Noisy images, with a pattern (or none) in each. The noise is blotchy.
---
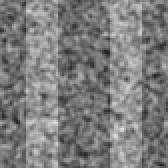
vertical stripes
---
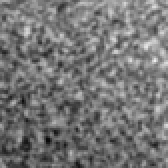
a smooth slope
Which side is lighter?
top right
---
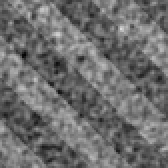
diagonal stripes
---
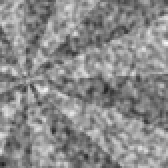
spokes from one point
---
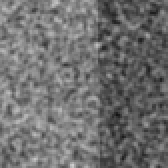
a sharp edge
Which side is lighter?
left
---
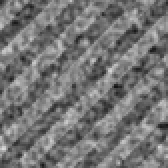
diagonal stripes
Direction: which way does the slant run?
bottom left to top right
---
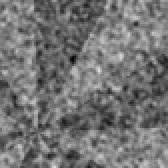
spokes from one point
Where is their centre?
bottom left
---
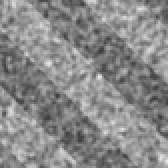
diagonal stripes
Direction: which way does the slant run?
top left to bottom right
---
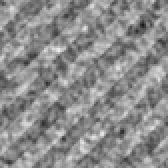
diagonal stripes
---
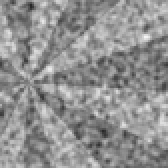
spokes from one point
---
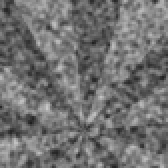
spokes from one point
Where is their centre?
bottom middle
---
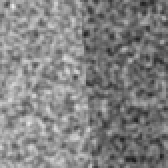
a sharp edge
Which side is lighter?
left
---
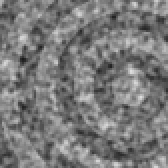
rings round one point
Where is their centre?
middle right
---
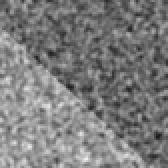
a sharp edge
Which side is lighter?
bottom left
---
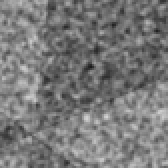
spokes from one point
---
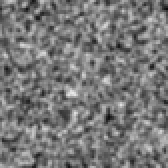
only noise
